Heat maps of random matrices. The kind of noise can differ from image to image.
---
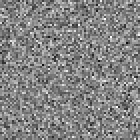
independent entries
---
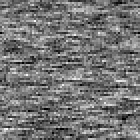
streaked along the rows
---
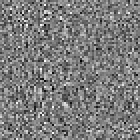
low rank plus noise
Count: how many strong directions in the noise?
two
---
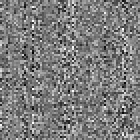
columns of uneven size
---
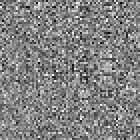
low rank plus noise
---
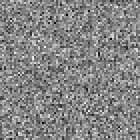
independent entries
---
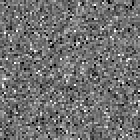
heavy tails
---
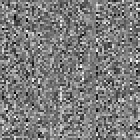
columns of uneven size
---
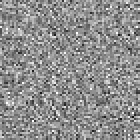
low rank plus noise
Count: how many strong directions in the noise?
one
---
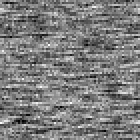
streaked along the rows
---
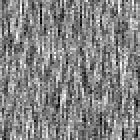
streaked along the columns
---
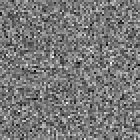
independent entries
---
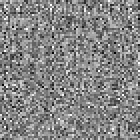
low rank plus noise
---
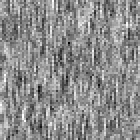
streaked along the columns
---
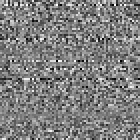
rows of uneven size
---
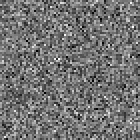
independent entries
